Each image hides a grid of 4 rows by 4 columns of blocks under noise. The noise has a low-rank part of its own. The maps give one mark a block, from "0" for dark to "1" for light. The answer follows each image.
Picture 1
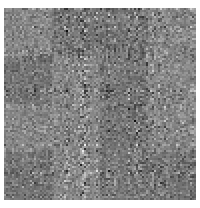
1 0 0 1
0 1 0 1
1 1 0 1
0 1 0 0
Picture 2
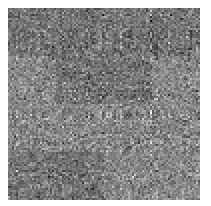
0 0 0 0
1 0 0 1
1 1 1 1
0 0 1 1
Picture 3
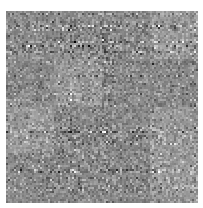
0 0 0 1
0 1 0 0
1 0 0 1
0 0 0 1
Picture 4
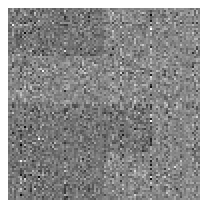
0 0 1 1
1 1 1 1
0 0 0 1
0 0 1 1
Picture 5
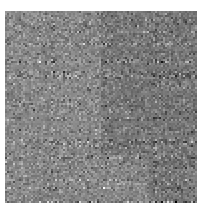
1 1 0 0
1 1 0 0
1 1 0 0
1 1 1 0
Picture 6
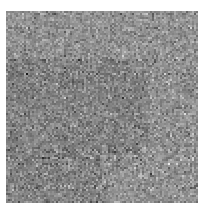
1 1 1 1
0 0 0 1
0 0 0 1
0 0 1 1
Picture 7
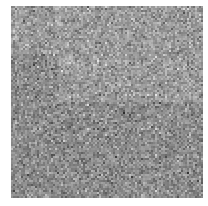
1 1 1 1
0 1 1 1
0 0 0 0
0 0 0 0
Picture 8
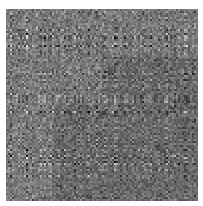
1 1 1 1
1 1 0 0
1 0 0 0
1 0 0 0
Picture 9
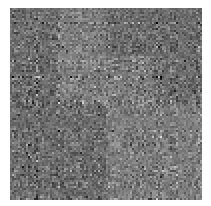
0 1 0 0
0 1 1 0
0 0 1 1
0 0 1 1
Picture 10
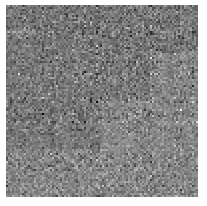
0 0 0 0
0 0 0 1
0 0 1 1
1 1 1 1
